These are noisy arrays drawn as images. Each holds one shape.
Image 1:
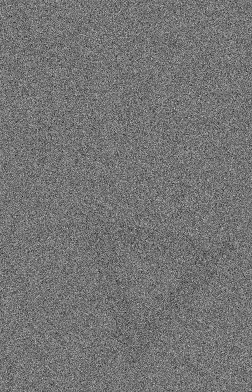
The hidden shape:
triangle frame
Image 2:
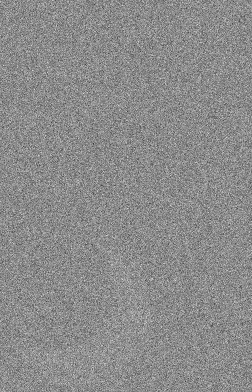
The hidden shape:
crescent
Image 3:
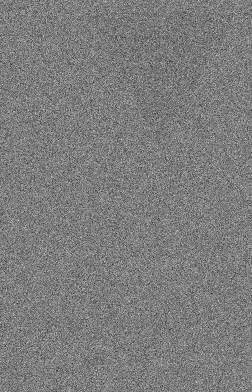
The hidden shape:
triangle
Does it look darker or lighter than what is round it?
darker
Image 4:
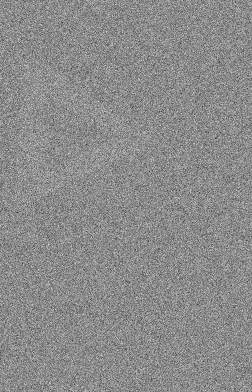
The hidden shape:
triangle frame
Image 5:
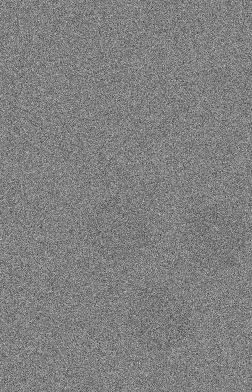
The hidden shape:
three dots
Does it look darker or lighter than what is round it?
darker
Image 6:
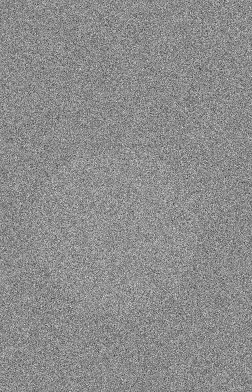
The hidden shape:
disc
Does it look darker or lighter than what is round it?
lighter
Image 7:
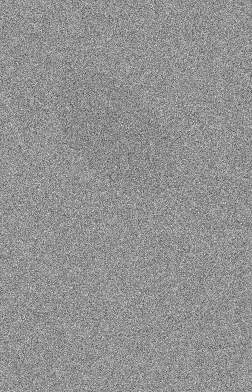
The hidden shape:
ellipse
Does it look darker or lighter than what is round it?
darker
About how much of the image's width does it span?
half
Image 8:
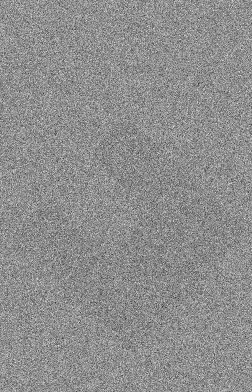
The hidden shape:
square with a notch
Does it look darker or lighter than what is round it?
darker
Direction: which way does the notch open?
up and left
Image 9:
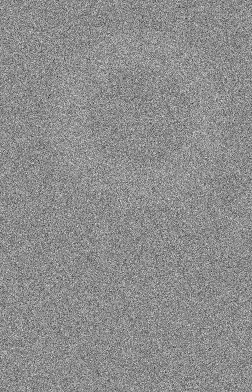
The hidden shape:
ring
